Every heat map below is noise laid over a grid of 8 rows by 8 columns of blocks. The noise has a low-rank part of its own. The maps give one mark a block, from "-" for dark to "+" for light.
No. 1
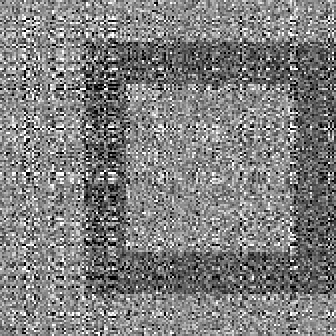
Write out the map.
++++++++
++------
++-++++-
++-++++-
++-++++-
++-++++-
++------
++++++++
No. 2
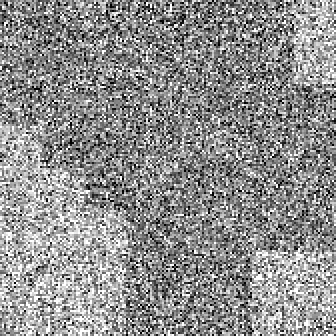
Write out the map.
-------+
-------+
--------
+-------
++------
+++-----
+++---++
+++---++
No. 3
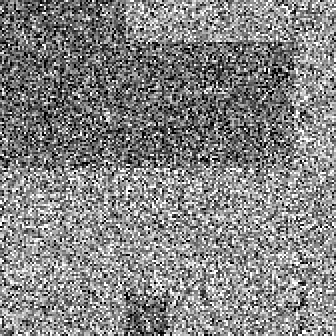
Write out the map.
---+++++
-------+
-------+
-------+
++++++++
++++++++
++++++++
+++-++++
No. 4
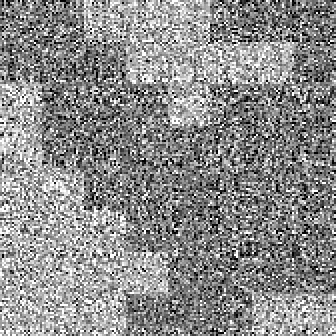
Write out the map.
--+++---
---++++-
+---+---
+-------
++------
+++-----
++++----
+++---++
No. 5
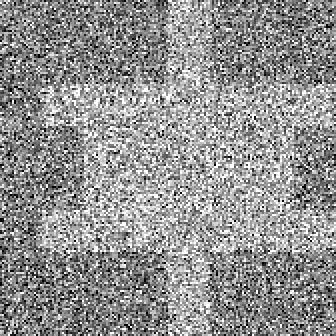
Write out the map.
----+---
----+---
-+++++++
--+++++-
--+++++-
-+++++++
----+---
----+---
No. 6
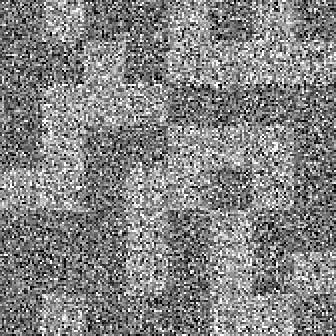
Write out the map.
-+--+-+-
--+-++++
-+++----
-+--+++-
++-++-+-
---+-+--
---+-+-+
-+---++-
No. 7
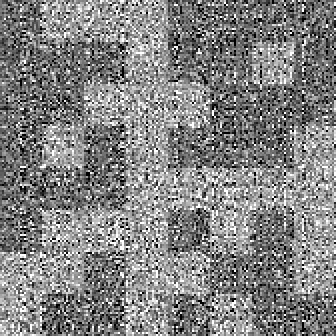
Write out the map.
-+++----
---+--+-
--+++---
-+-+---+
---+++++
-+++-+-+
++-++--+
+--+-+--
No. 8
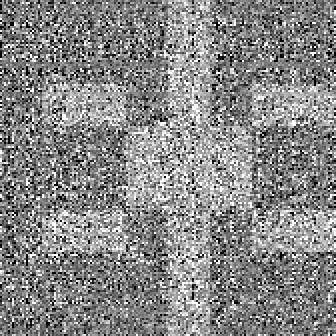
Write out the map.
----+---
----+---
-++-+-++
---+++--
---+++--
-++-+-++
----+---
----+---
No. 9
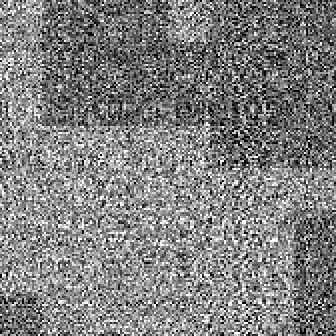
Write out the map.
+---+---
+-------
+-------
+++++---
++++++++
+++++++-
+++++++-
-++++++-
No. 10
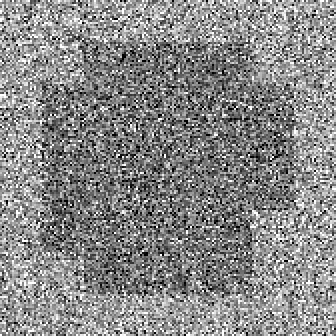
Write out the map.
++++++++
++----++
+------+
+------+
+------+
+-----++
++----++
++++++++
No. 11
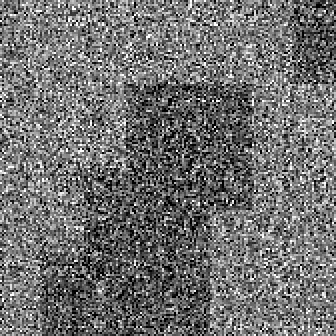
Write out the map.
+++++++-
+++++++-
+++---++
+++---++
++----++
++---+++
+----+++
+----+++
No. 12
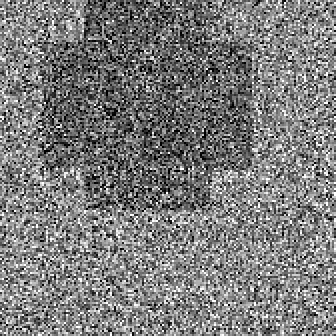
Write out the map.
++---+++
+-----++
+-----++
+-----++
++---+++
++++++++
++++++++
++++++++
